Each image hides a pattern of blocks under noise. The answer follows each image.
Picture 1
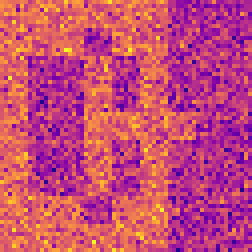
top and bottom mirror each other
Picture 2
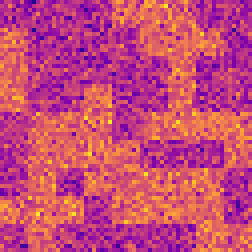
no symmetry
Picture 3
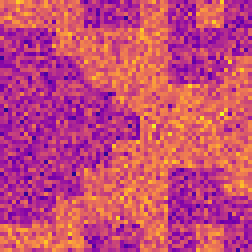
top and bottom mirror each other
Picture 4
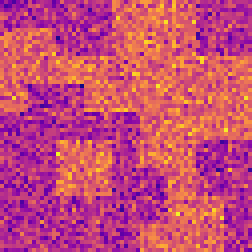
mirrored about the diagonal from the bottom left
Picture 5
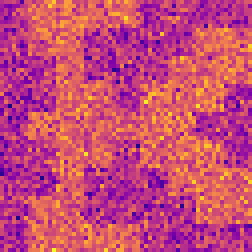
top and bottom mirror each other
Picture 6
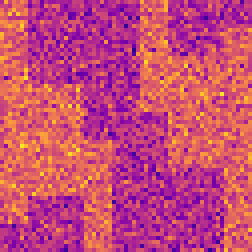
the same after a half turn
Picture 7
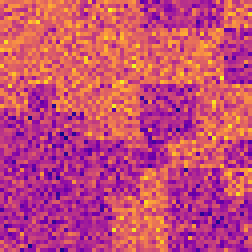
no symmetry
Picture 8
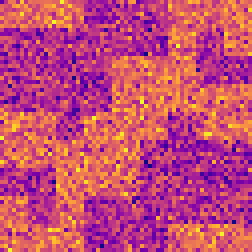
the same after a half turn
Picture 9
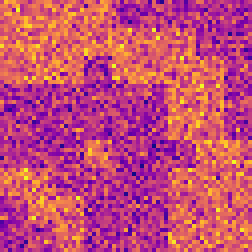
mirrored about the diagonal from the bottom left
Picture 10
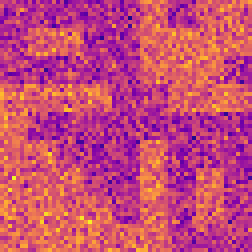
mirrored about the diagonal from the bottom left
